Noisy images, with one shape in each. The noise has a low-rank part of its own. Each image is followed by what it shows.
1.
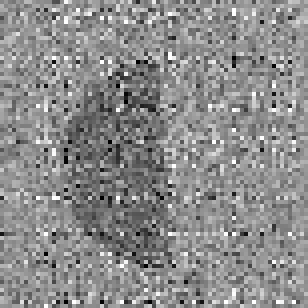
half disc
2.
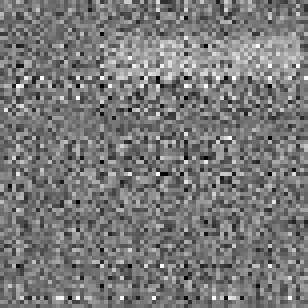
bar
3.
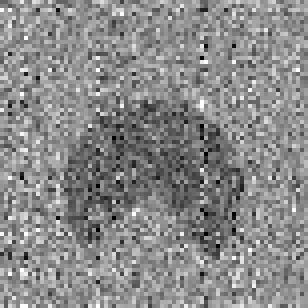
disc with a wedge cut out
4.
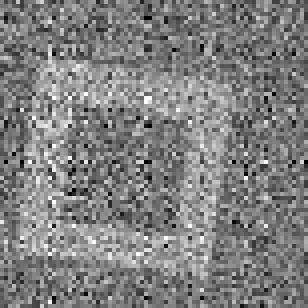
square frame
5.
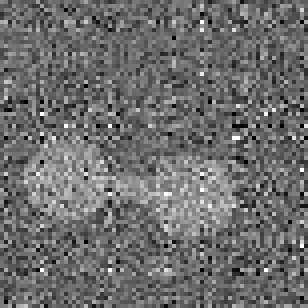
dumbbell
